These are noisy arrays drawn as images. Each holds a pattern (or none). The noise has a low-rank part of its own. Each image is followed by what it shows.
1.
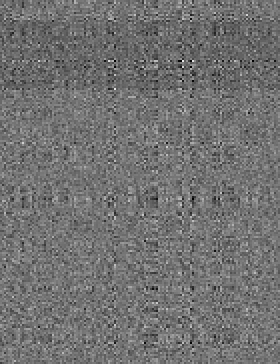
one horizontal stripe
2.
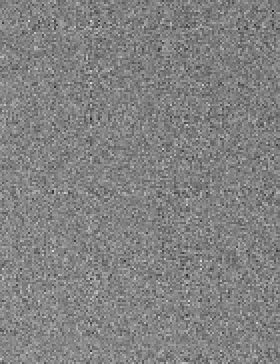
a smooth slope
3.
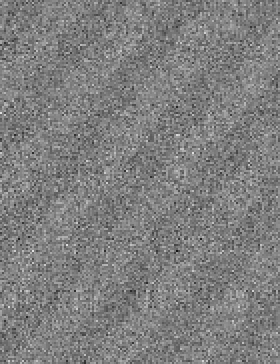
diagonal stripes
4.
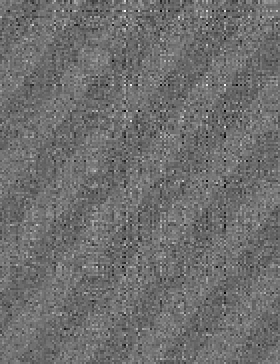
diagonal stripes
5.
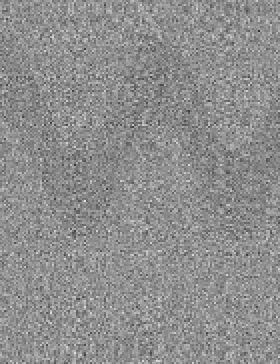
a wavy band
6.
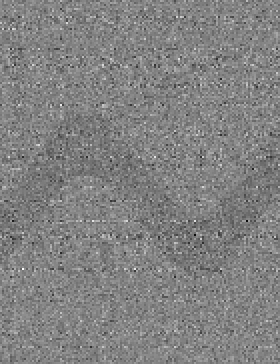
a wavy band
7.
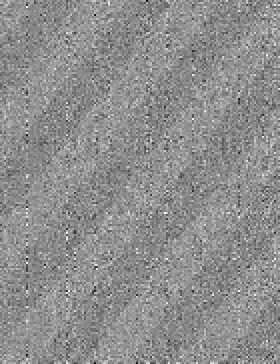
diagonal stripes
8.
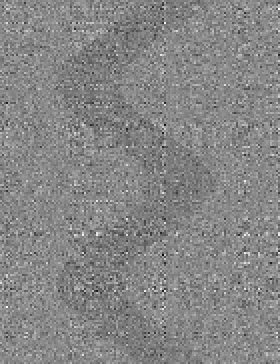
a wavy band
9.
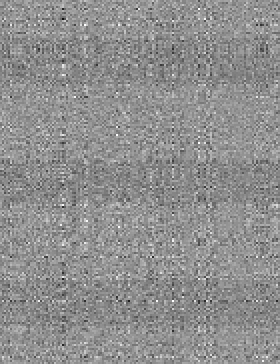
horizontal stripes
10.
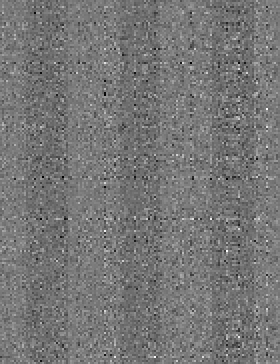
vertical stripes
